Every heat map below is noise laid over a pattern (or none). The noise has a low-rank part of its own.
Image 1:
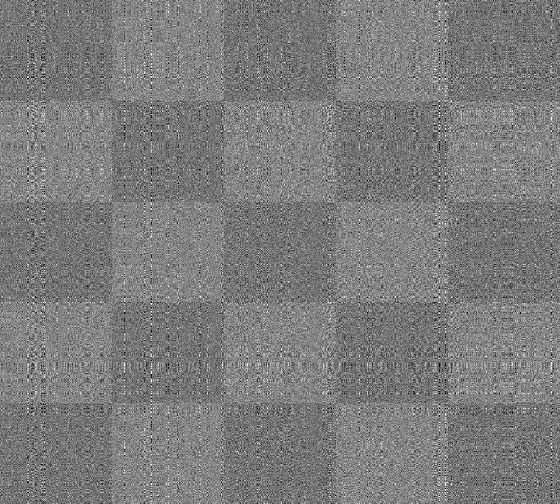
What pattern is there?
a checkerboard
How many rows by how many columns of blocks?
5 by 5
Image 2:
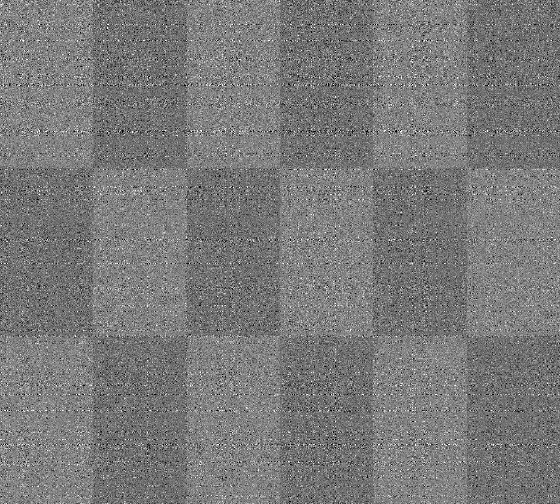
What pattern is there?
a checkerboard
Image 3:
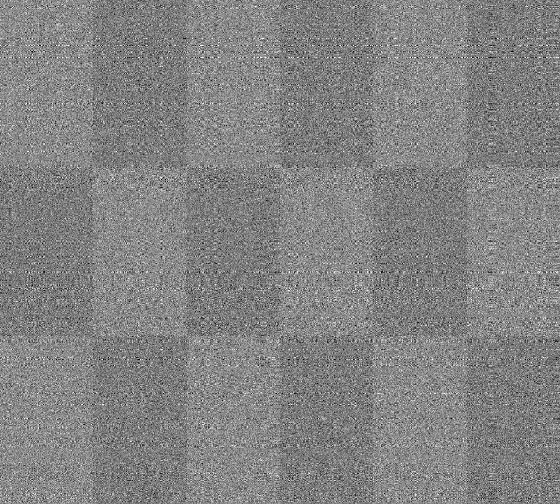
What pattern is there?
a checkerboard
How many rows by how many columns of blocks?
3 by 6
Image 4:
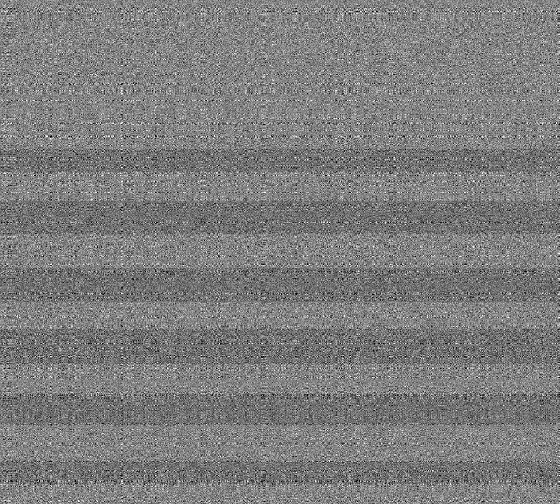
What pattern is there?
bands of rows
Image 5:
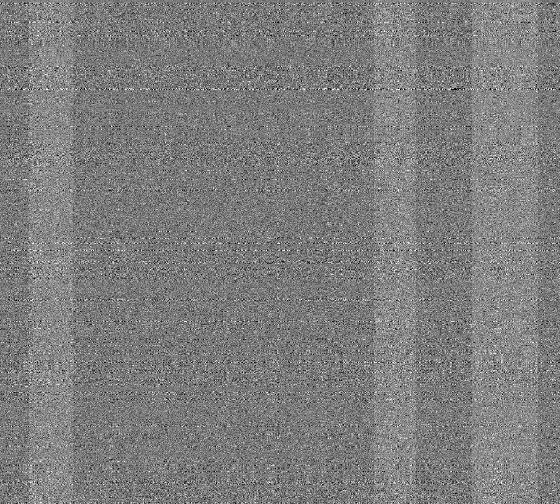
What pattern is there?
bands of columns
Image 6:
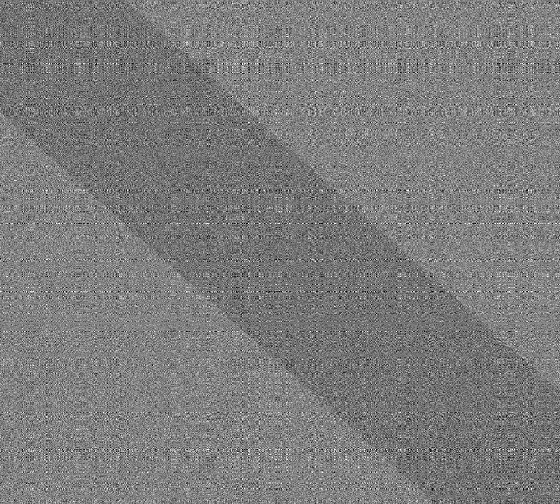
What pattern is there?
a diagonal band
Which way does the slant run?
top left to bottom right
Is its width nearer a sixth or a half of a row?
a half
